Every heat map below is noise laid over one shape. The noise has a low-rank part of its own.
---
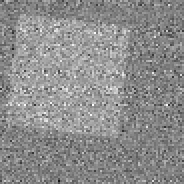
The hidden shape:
square
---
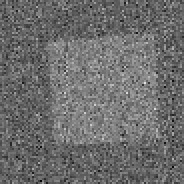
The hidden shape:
square
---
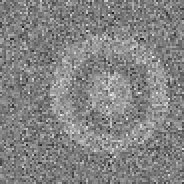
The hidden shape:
bullseye
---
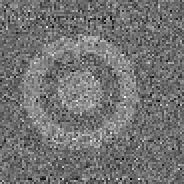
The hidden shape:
bullseye
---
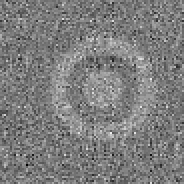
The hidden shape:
bullseye
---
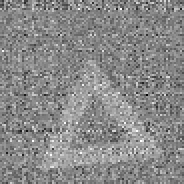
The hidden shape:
triangle frame
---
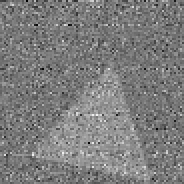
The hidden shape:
triangle
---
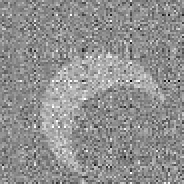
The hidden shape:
crescent
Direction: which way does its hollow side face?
down and right
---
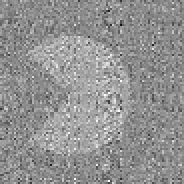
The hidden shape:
disc with a wedge cut out
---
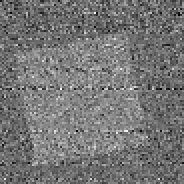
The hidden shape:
square
